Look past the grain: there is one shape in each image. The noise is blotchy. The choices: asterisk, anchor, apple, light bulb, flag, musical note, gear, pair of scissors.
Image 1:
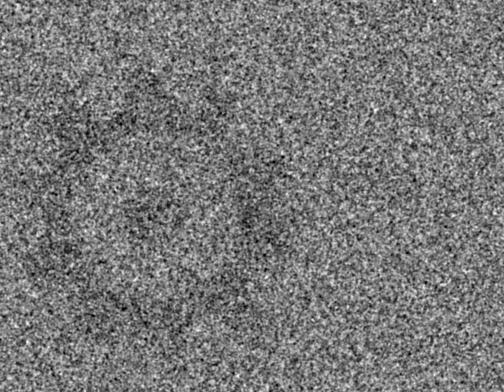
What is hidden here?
dark gear
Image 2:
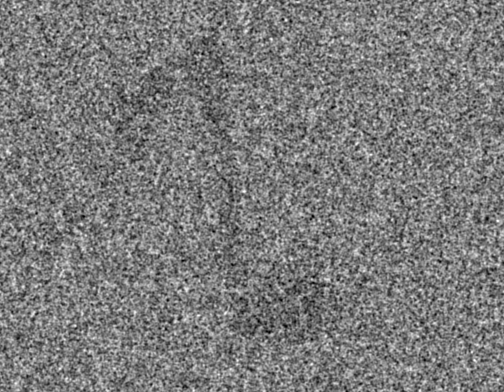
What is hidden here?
dark musical note
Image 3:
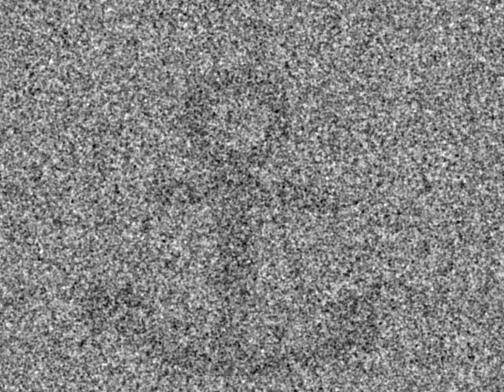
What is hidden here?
dark anchor
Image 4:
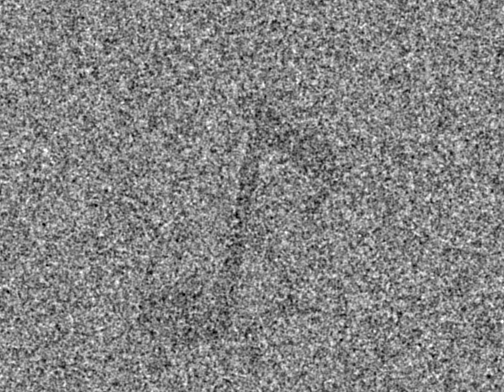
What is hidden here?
dark musical note
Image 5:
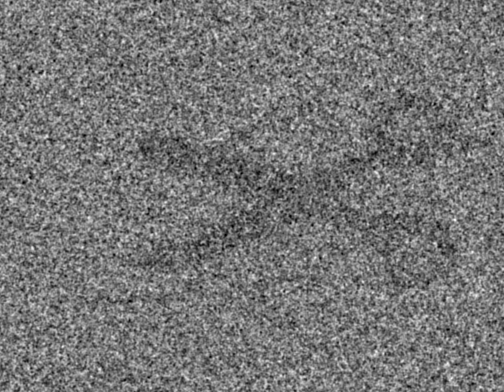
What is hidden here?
dark pair of scissors
